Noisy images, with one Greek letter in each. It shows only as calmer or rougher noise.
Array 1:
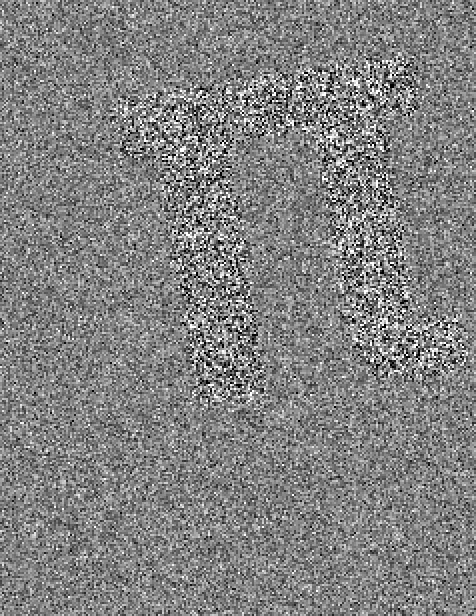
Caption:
rough pi
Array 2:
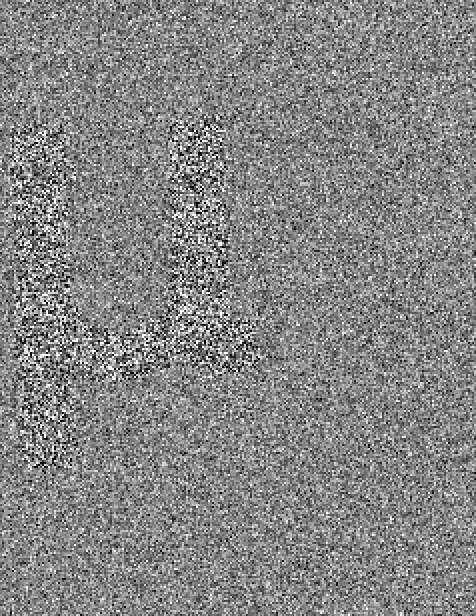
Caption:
rough mu
